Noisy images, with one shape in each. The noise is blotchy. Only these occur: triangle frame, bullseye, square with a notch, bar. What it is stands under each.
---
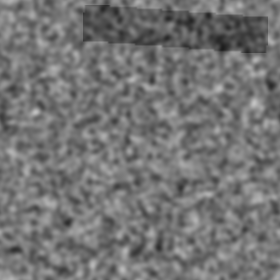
dark bar
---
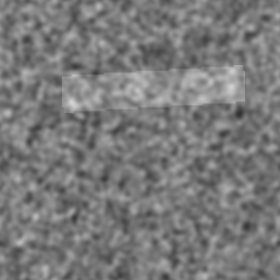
light bar
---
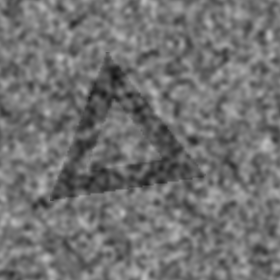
dark triangle frame
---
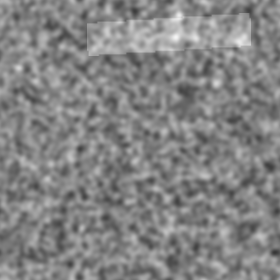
light bar
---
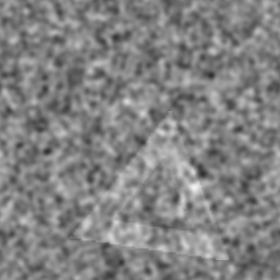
light triangle frame
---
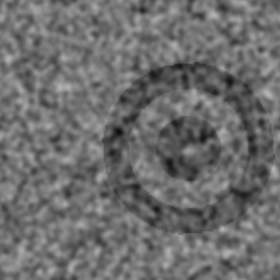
dark bullseye
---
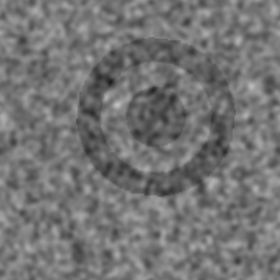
dark bullseye
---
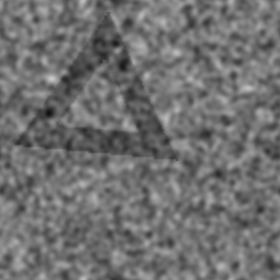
dark triangle frame
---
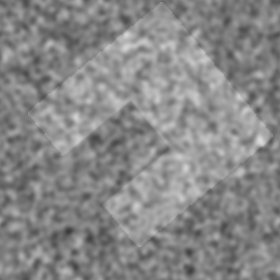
light square with a notch
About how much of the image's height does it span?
nearly all
